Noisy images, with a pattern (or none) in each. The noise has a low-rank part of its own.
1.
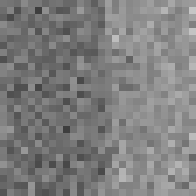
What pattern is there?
a sharp edge
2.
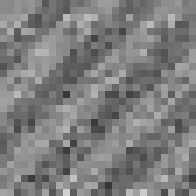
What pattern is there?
diagonal stripes
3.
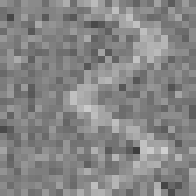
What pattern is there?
a wavy band
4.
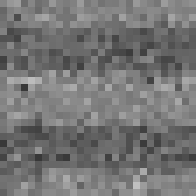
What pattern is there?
horizontal stripes
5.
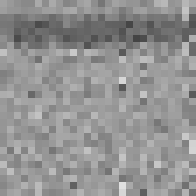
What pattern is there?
one horizontal stripe
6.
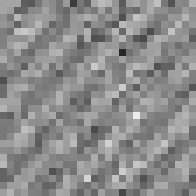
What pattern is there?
diagonal stripes
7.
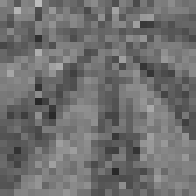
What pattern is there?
spokes from one point
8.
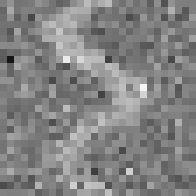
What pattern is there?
a wavy band
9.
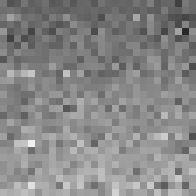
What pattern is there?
a smooth slope
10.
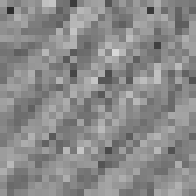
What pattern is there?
diagonal stripes
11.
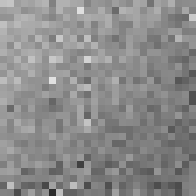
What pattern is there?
a smooth slope
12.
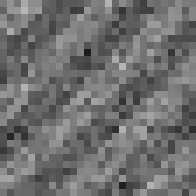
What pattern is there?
diagonal stripes
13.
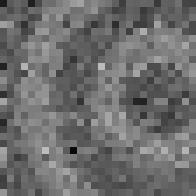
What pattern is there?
rings round one point
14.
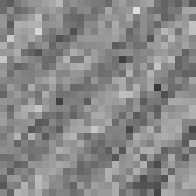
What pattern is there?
diagonal stripes
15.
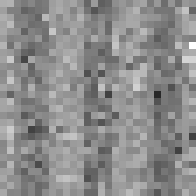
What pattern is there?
vertical stripes
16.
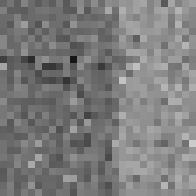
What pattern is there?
a sharp edge
